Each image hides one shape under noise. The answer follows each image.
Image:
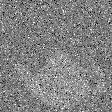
teapot
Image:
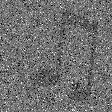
pair of musical notes
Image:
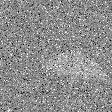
umbrella
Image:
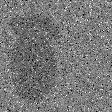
footprint
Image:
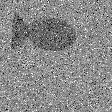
fish
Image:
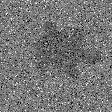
turtle
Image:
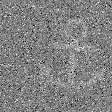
anchor
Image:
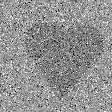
heart
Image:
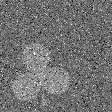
club
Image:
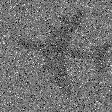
airplane
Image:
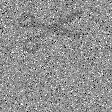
pair of scissors
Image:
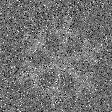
snowflake
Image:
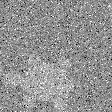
turtle
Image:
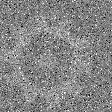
gear
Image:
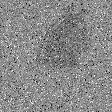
chess knight
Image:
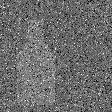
bottle
